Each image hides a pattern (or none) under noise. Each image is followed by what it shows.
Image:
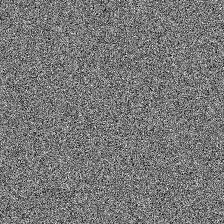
only noise
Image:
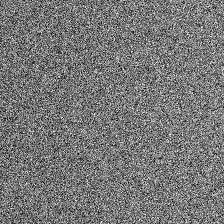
a smooth slope
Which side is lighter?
right
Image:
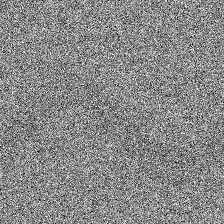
a wavy band
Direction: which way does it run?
left to right
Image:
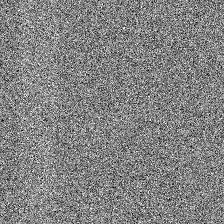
one vertical stripe
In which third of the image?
left
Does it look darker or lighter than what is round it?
lighter
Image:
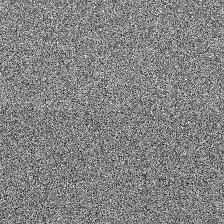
a sharp edge
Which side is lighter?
top
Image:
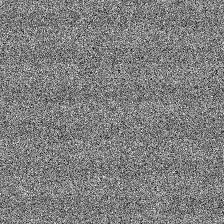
horizontal stripes
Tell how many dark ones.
6
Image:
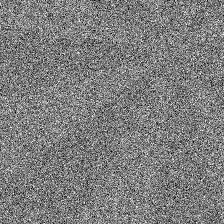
spokes from one point
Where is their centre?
top right
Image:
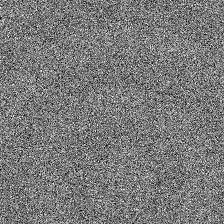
rings round one point
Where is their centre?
bottom middle
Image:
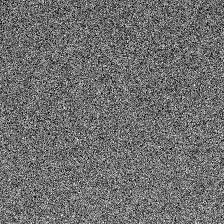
a smooth slope
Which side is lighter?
bottom
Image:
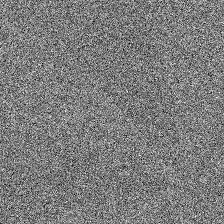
spokes from one point
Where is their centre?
bottom right
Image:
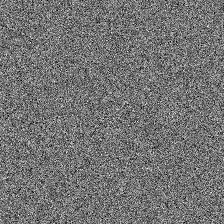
only noise
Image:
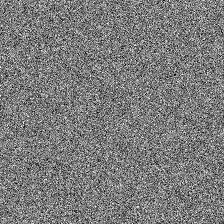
only noise
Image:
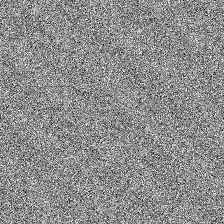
diagonal stripes
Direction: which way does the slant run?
top left to bottom right
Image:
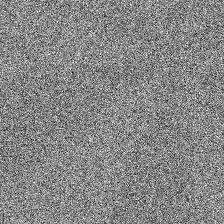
spokes from one point
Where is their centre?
top right
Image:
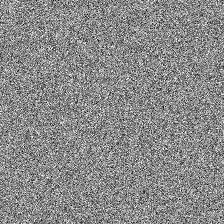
only noise
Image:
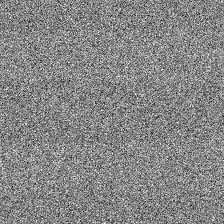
horizontal stripes
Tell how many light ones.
2
